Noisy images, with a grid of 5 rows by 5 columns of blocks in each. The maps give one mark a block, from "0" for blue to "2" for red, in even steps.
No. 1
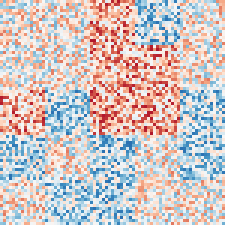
1 1 2 0 1
1 1 2 2 1
2 0 2 2 0
0 1 0 1 0
1 0 0 1 1
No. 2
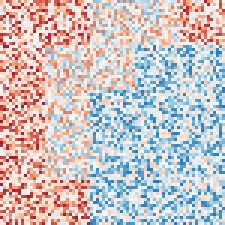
2 2 1 1 2
2 1 1 0 0
2 1 0 0 0
2 1 0 0 0
2 2 0 0 0
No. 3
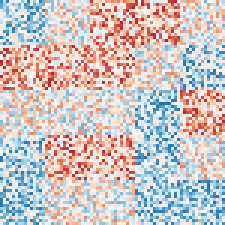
0 1 2 2 1
2 2 2 1 0
1 1 1 0 2
0 2 2 0 1
0 1 1 0 0
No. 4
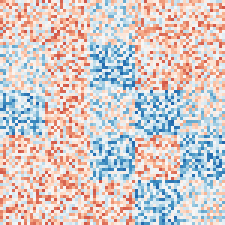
2 2 1 2 2
1 2 0 2 2
0 2 1 0 1
2 2 0 2 0
2 2 2 0 1
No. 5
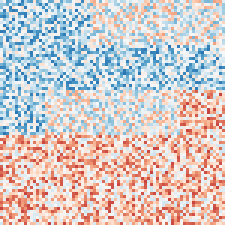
0 0 1 1 1
0 0 0 0 0
0 1 1 1 2
2 2 2 2 2
2 2 2 2 2
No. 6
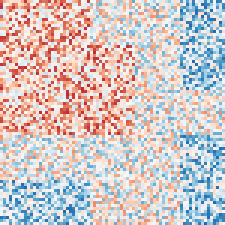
2 2 1 1 0
2 2 2 1 0
2 2 2 1 1
1 1 1 1 0
0 0 1 1 0
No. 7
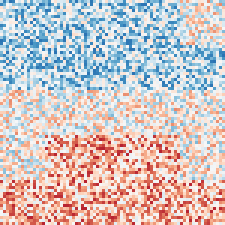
0 0 0 0 1
0 0 0 0 0
1 1 1 1 1
1 2 2 2 1
2 2 2 2 2
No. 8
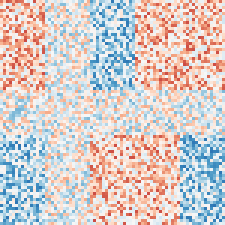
2 1 0 2 2
2 1 0 2 2
1 1 1 1 1
0 1 2 2 0
0 1 2 2 0
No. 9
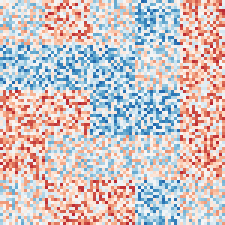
1 2 1 0 2
0 0 0 1 2
2 2 0 0 2
2 1 1 1 2
1 2 2 0 1
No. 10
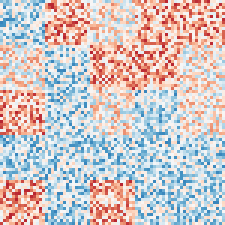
0 2 1 2 2
1 0 2 2 1
2 0 1 0 1
0 0 0 0 0
2 0 2 0 0
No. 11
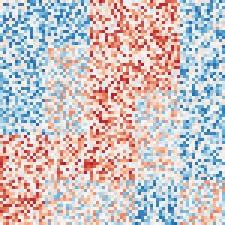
0 0 2 2 0
0 1 2 2 0
0 1 2 1 0
2 2 2 1 0
2 1 1 0 1
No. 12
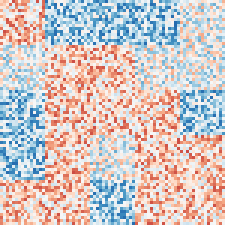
2 0 0 0 1
1 2 2 1 1
0 2 2 2 0
0 2 1 2 2
2 2 0 2 2
